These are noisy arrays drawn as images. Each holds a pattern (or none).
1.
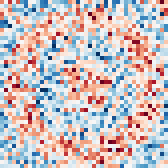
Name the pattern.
rings round one point
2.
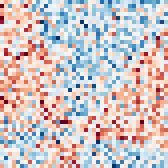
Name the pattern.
spokes from one point
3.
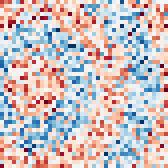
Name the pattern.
rings round one point
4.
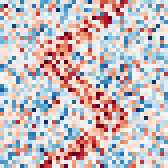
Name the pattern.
a wavy band
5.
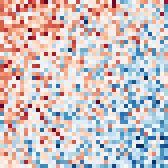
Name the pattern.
a smooth slope
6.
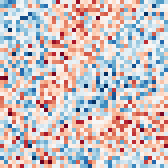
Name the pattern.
spokes from one point
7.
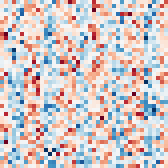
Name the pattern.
vertical stripes
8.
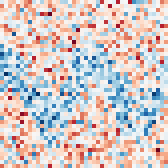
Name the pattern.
a wavy band
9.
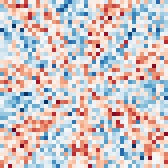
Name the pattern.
spokes from one point
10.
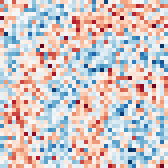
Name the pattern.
rings round one point
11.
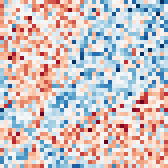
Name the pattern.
spokes from one point
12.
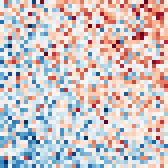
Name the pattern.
a smooth slope
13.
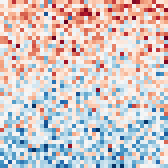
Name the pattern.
a smooth slope
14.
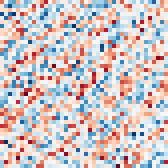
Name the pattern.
diagonal stripes
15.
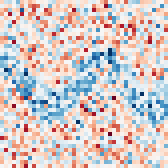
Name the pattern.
a wavy band
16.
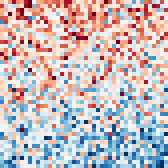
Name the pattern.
a smooth slope
